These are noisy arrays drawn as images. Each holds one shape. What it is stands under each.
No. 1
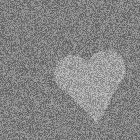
light heart
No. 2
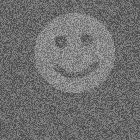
light smiling face
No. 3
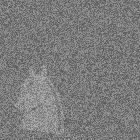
light chess knight
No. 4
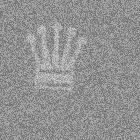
light chess queen
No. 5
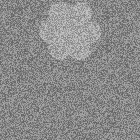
light flower, top middle
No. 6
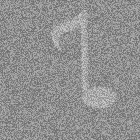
light musical note
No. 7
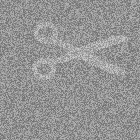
light pair of scissors
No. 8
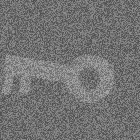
light key
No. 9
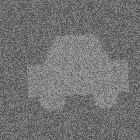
light car
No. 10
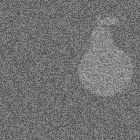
light pear
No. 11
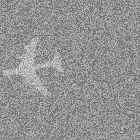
light airplane, middle left
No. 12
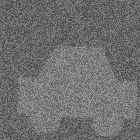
light car
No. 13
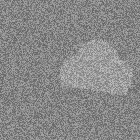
light cloud
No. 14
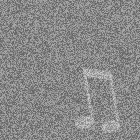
light pair of musical notes
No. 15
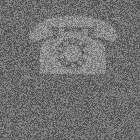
light telephone
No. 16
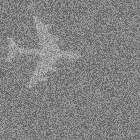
light airplane
